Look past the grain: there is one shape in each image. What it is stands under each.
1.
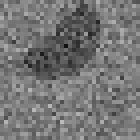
dark half disc
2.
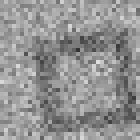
dark square frame
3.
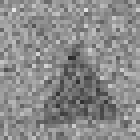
dark triangle
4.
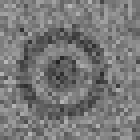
dark bullseye
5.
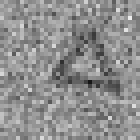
dark triangle frame
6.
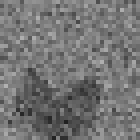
dark disc with a wedge cut out
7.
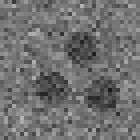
dark three dots
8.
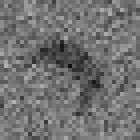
dark crescent
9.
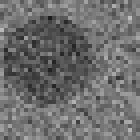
dark disc
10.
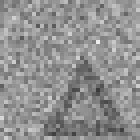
dark triangle frame
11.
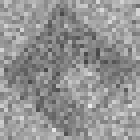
dark square with a notch
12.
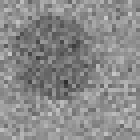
dark disc
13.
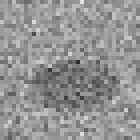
dark ellipse
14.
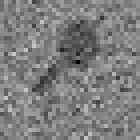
dark lollipop
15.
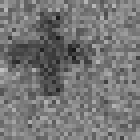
dark cross
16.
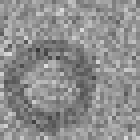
dark ring
